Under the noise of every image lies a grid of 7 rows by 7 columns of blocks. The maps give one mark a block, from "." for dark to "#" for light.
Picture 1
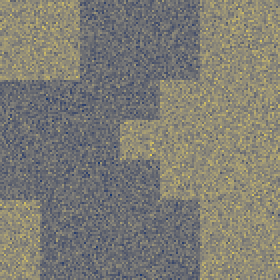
# # . . . # #
# # . . . # #
. . . . # # #
. . . # # # #
. . . . # # #
# . . . . # #
# . . . . # #
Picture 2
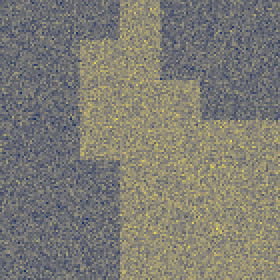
. . . # . . .
. . # # . . .
. . # # # . .
. . # # # # #
. . . # # # #
. . . # # # #
. . . # # # #
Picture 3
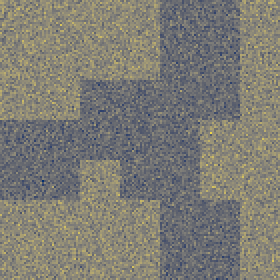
# # # # . . #
# # # # . . #
# # . . . . #
. . . . . # #
. . # . . # #
# # # # . . #
# # # # . . #
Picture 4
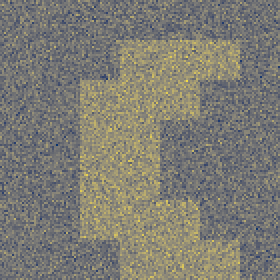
. . . . . . .
. . . # # # .
. . # # # . .
. . # # . . .
. . # # . . .
. . # # # . .
. . . # # # .
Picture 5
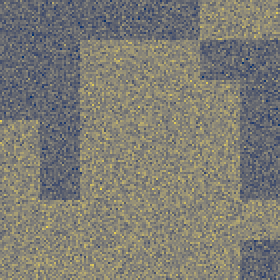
. . . . . # #
. . # # # . .
. . # # # # .
# . # # # # .
# . # # # # .
# # # # # # #
# # # # # # .
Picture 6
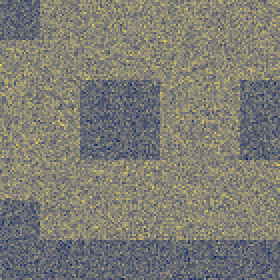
. # # # # # #
# # # # # # #
# # . . # # .
# # . . # # .
# # # # # # #
. # # # # # #
. . . . . . .
